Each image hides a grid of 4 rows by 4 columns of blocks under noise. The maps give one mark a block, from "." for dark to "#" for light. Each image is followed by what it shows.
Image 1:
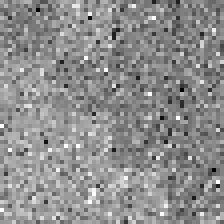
.#..
#...
##..
###.
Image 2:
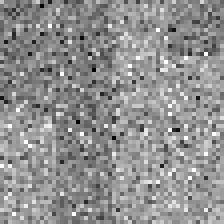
..#.
..##
#.##
#.##
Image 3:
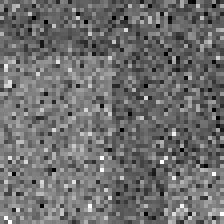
....
##..
##..
##.#
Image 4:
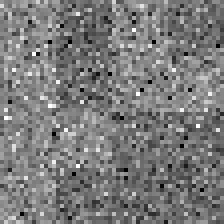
#.#.
#.##
##..
#...
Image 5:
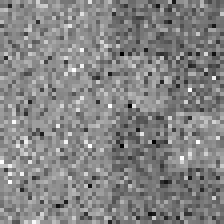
##..
###.
##.#
##..
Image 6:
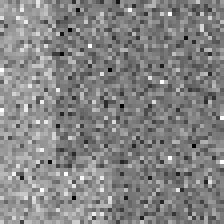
#...
#...
#...
##..
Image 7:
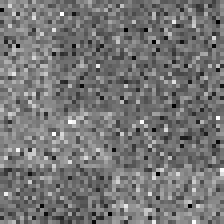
#...
#...
##..
..##
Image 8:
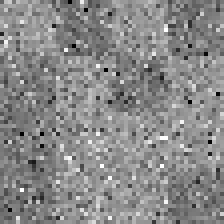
#.#.
.#.#
.###
.##.
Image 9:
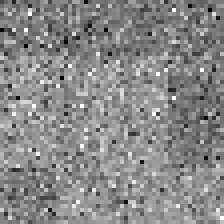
....
###.
###.
.###
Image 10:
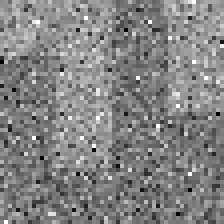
##.#
.#.#
.#..
....
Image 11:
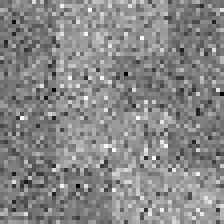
.##.
.#..
.##.
..##
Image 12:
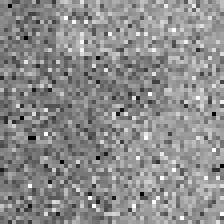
.###
...#
..##
..##
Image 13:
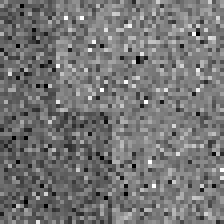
.###
.###
..##
..##
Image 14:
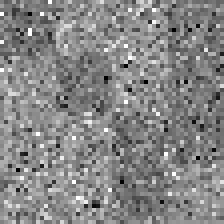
.##.
#.#.
##..
##.#
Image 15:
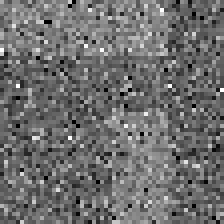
###.
....
..#.
..#.
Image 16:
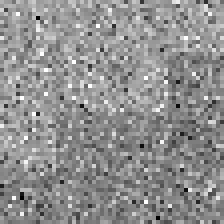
####
###.
#...
....
